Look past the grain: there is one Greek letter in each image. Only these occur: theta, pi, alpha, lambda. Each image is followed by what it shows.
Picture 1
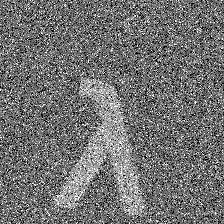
lambda
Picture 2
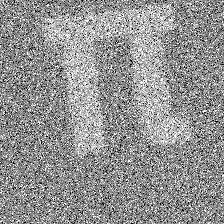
pi
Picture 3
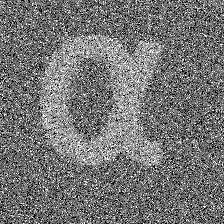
alpha
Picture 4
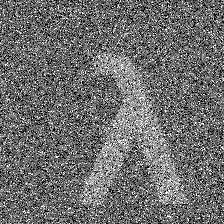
lambda
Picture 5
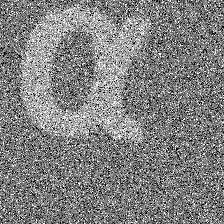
alpha
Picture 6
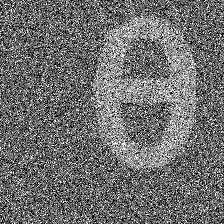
theta
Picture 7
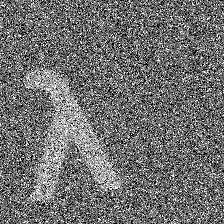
lambda
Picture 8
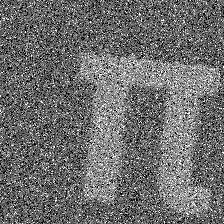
pi
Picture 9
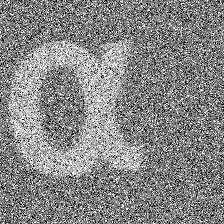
alpha
